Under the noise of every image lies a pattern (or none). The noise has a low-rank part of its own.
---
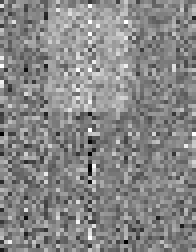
one block
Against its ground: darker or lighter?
lighter
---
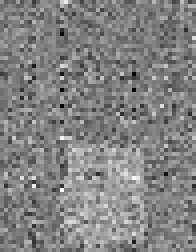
one block
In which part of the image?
bottom middle
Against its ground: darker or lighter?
lighter
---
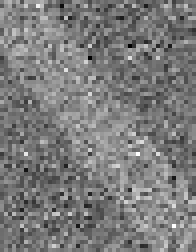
a diagonal band
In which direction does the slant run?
top left to bottom right
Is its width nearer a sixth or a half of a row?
a half
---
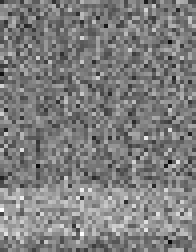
one band of rows
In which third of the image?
bottom
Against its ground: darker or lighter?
lighter
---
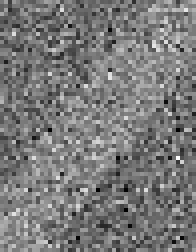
a diagonal band
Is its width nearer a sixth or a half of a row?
a half
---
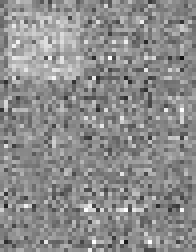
one block
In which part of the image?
top left
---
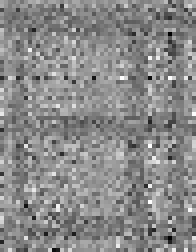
bands of rows crossing bands of columns
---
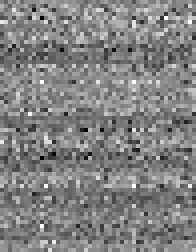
bands of rows
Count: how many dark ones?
5
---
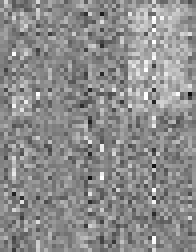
one block
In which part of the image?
top right
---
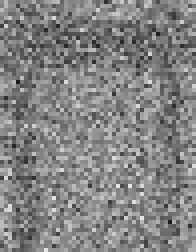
bands of rows crossing bands of columns
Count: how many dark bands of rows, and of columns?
1 and 2
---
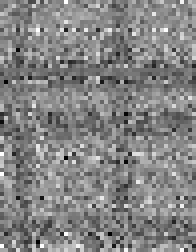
bands of rows crossing bands of columns
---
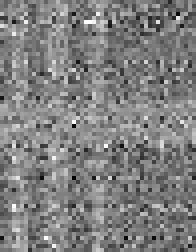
bands of rows crossing bands of columns
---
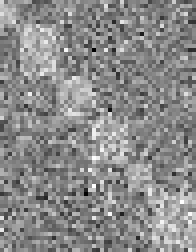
blocks along the diagonal
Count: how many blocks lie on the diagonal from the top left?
6
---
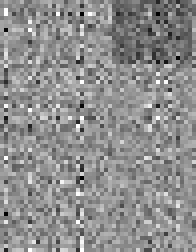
one block
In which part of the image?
top right
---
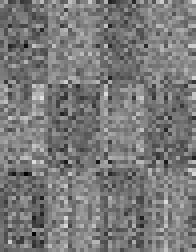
a checkerboard
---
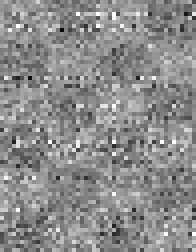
a checkerboard
